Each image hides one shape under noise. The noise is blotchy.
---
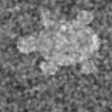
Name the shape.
turtle
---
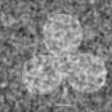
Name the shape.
club
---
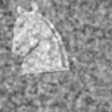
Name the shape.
chess knight
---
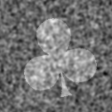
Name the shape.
club
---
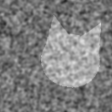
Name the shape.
cat's head
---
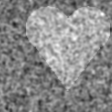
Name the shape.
heart
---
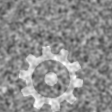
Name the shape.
gear
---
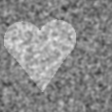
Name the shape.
heart
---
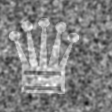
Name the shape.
chess queen
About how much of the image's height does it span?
two thirds
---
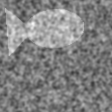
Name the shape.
fish
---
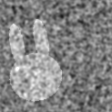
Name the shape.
rabbit's head
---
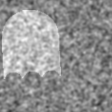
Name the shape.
ghost
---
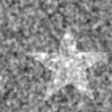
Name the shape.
star
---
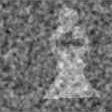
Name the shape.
chess bishop
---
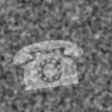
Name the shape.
telephone
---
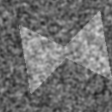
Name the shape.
bow tie
